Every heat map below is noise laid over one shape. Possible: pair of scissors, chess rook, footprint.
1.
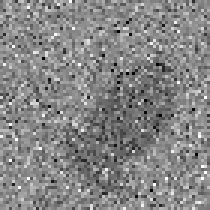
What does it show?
dark footprint
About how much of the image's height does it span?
two thirds
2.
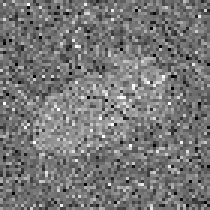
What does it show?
light footprint
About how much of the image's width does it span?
two thirds
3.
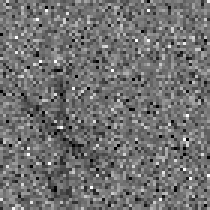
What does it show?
dark pair of scissors
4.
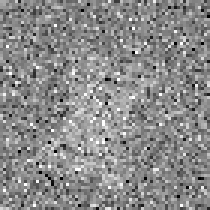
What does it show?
light chess rook
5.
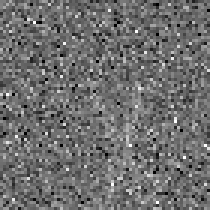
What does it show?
light pair of scissors
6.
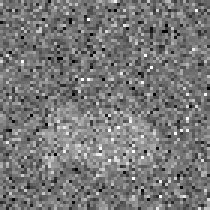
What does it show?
light footprint
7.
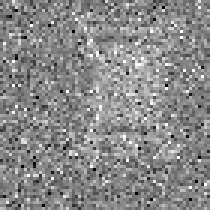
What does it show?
light chess rook
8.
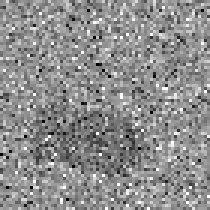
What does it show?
dark footprint
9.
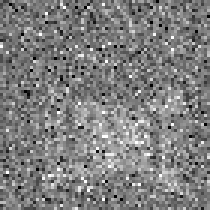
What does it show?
light chess rook
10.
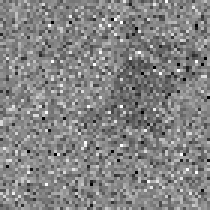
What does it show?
dark chess rook
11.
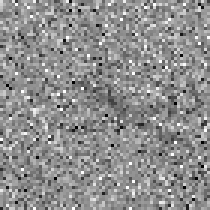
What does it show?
dark pair of scissors
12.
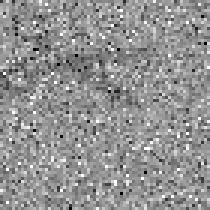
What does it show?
dark pair of scissors
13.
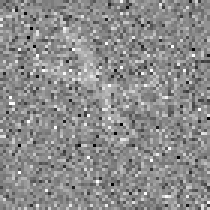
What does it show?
light pair of scissors
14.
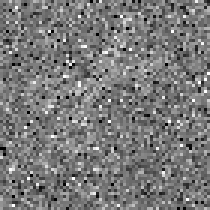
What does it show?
light pair of scissors
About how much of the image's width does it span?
two thirds
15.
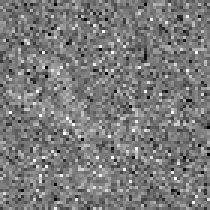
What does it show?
light pair of scissors
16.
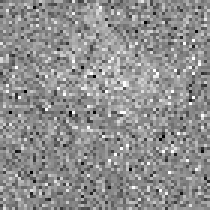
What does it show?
light chess rook
